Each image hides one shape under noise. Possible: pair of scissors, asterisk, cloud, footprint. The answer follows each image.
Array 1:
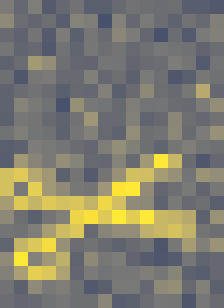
pair of scissors
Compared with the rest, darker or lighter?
lighter
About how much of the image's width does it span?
nearly all
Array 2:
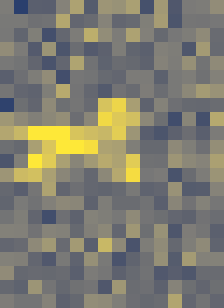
pair of scissors
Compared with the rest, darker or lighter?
lighter
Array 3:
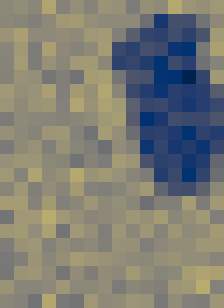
footprint
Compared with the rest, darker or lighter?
darker
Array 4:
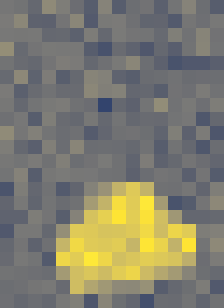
cloud
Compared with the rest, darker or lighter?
lighter
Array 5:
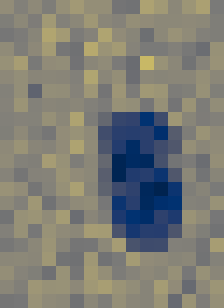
footprint
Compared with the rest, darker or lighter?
darker
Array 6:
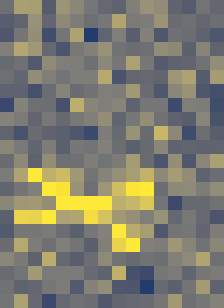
pair of scissors
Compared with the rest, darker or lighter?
lighter
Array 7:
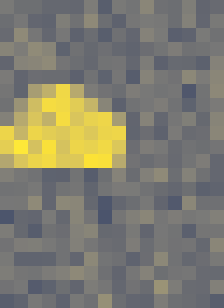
cloud
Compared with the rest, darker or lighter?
lighter
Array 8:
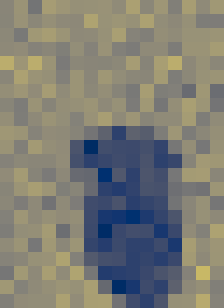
footprint
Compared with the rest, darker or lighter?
darker
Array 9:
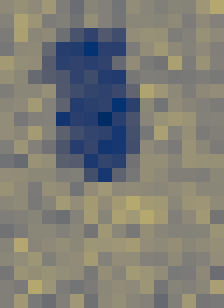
footprint
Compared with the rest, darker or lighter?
darker
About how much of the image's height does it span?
half
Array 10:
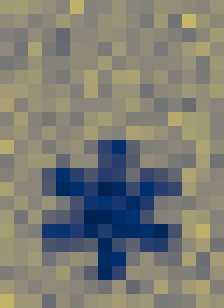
asterisk
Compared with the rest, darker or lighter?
darker
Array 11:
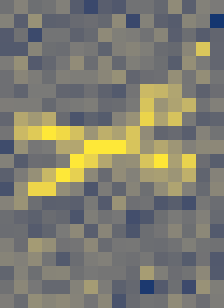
pair of scissors
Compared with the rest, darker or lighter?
lighter
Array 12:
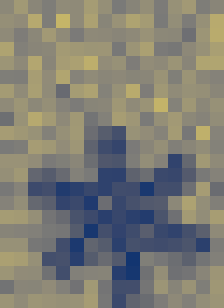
asterisk
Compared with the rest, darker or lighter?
darker
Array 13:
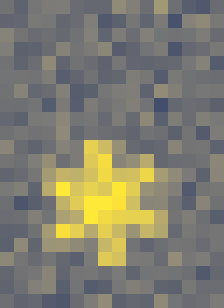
asterisk
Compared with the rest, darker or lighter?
lighter
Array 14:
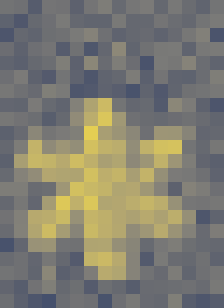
asterisk
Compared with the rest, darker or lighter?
lighter
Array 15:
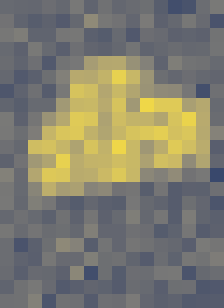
cloud
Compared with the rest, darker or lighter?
lighter
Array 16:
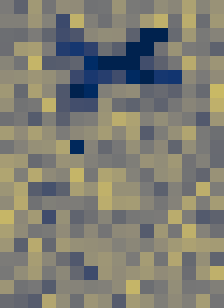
pair of scissors
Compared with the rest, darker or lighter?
darker
